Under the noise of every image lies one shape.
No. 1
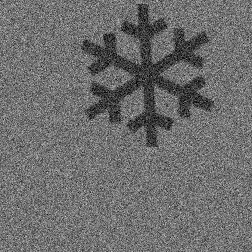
snowflake
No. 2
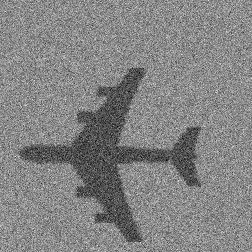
airplane
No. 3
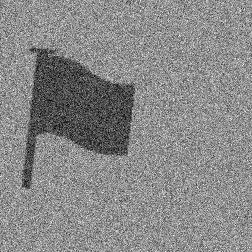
flag
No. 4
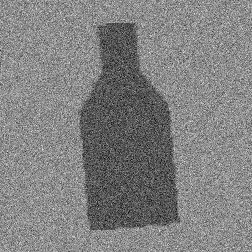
bottle
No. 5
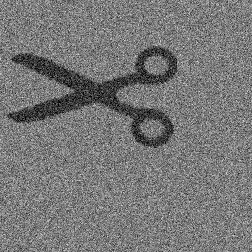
pair of scissors
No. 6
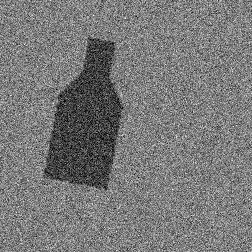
bottle
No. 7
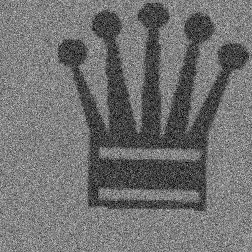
chess queen
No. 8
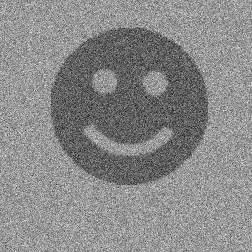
smiling face
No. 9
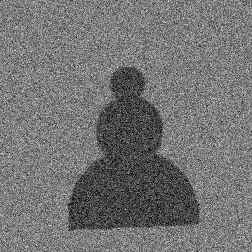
chess pawn
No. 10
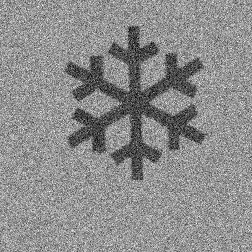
snowflake
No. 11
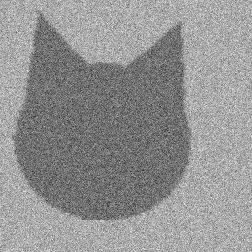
cat's head
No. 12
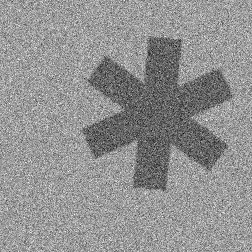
asterisk
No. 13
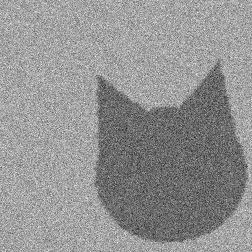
cat's head
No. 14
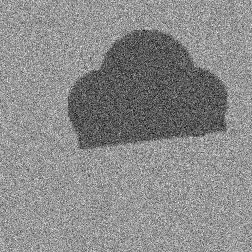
cloud
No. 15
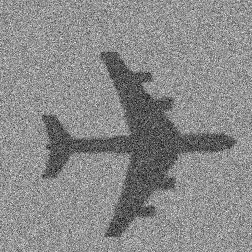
airplane
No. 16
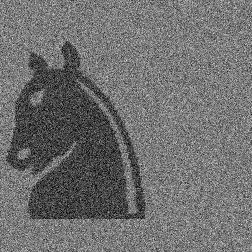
chess knight
